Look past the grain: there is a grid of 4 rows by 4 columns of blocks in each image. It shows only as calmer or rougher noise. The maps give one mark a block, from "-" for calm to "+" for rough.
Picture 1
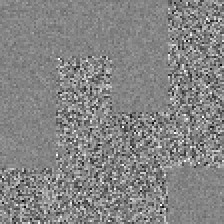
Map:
- - - +
- + - +
- + + +
+ + + -
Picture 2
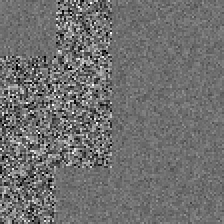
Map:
- + - -
+ + - -
+ + - -
+ - - -
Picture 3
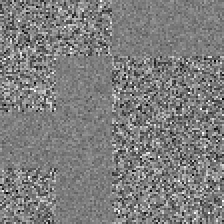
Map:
+ + - -
+ - + +
- - + +
+ - + +
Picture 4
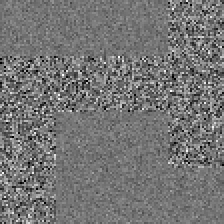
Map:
- - - +
+ + + +
+ - - +
+ - - -
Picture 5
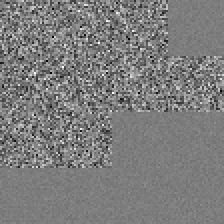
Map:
+ + + -
+ + + +
+ + - -
- - - -
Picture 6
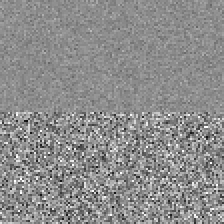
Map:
- - - -
- - - -
+ + + +
+ + + +
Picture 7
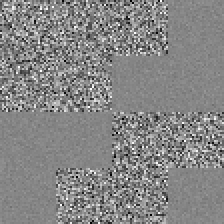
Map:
+ + + -
+ + - -
- - + +
- + + -
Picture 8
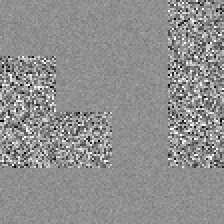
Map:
- - - +
+ - - +
+ + - +
- - - -
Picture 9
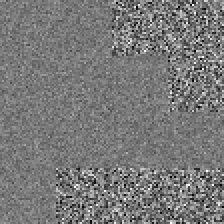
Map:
- - + +
- - - +
- - - -
- + + +
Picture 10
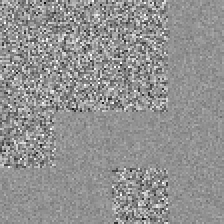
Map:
+ + + -
+ + + -
+ - - -
- - + -
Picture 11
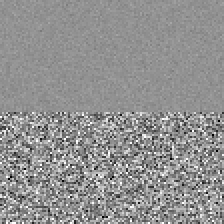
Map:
- - - -
- - - -
+ + + +
+ + + +
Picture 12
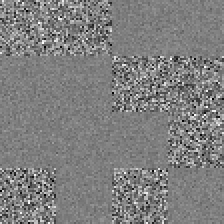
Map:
+ + - -
- - + +
- - - +
+ - + -
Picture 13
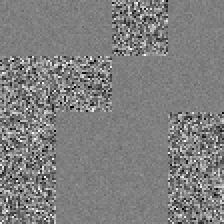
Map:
- - + -
+ + - -
+ - - +
+ - - +
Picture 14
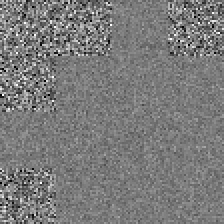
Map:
+ + - +
+ - - -
- - - -
+ - - -
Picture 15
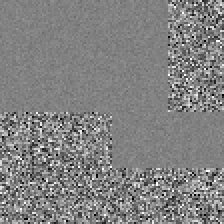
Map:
- - - +
- - - +
+ + - -
+ + + +
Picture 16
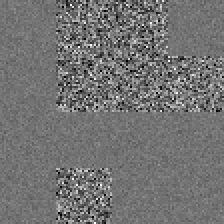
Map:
- + + -
- + + +
- - - -
- + - -
